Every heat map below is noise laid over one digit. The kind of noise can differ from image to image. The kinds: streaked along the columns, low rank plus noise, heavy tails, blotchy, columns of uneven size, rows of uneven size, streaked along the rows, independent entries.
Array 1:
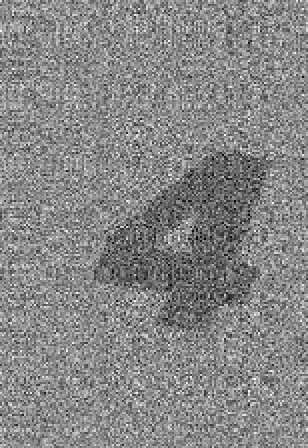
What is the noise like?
low rank plus noise
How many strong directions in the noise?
five to eight
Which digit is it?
4
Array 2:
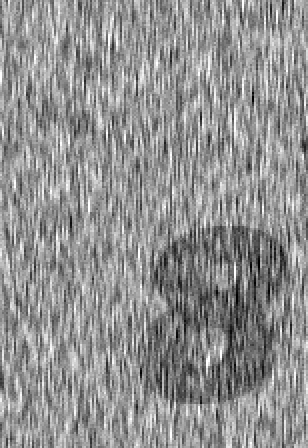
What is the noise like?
streaked along the columns
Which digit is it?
8
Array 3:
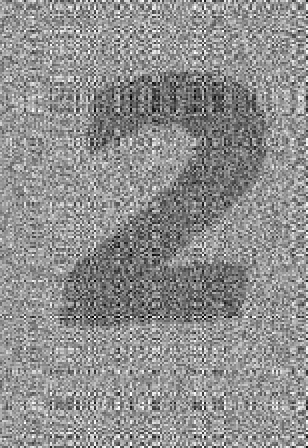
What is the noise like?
low rank plus noise
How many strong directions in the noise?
one
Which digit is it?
2
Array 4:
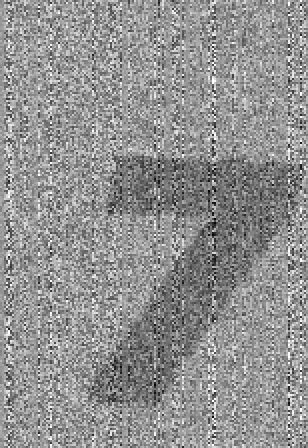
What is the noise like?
columns of uneven size
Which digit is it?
7
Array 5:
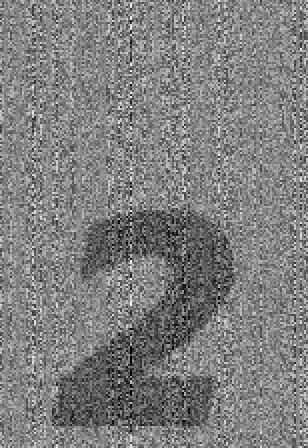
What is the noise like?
columns of uneven size
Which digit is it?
2
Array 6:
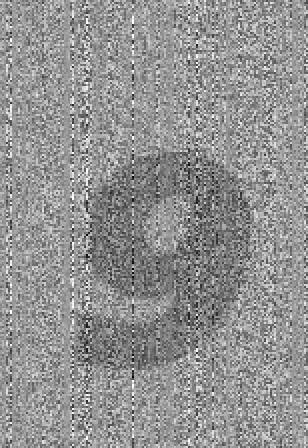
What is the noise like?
columns of uneven size
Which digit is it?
9
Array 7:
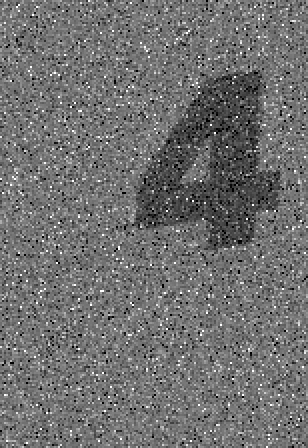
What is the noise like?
heavy tails
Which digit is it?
4
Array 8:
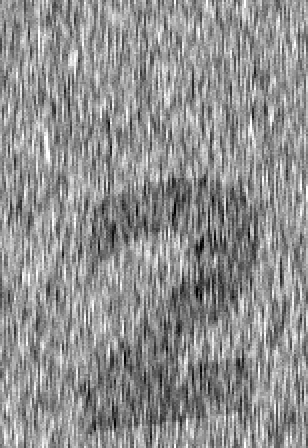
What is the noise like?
streaked along the columns
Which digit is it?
2
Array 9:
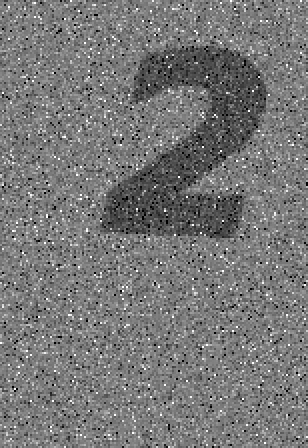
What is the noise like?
heavy tails
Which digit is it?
2
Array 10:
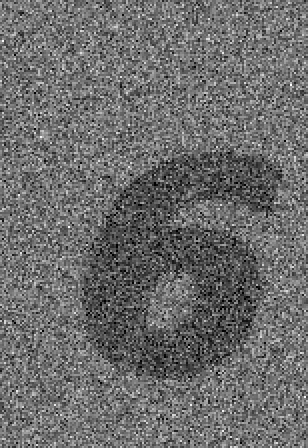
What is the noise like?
independent entries
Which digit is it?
6
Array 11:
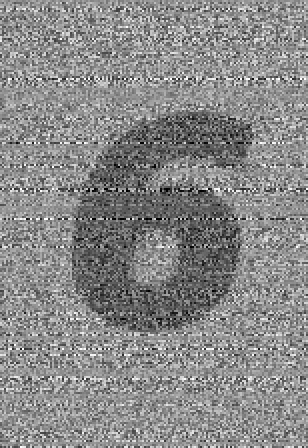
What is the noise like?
rows of uneven size
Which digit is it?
6
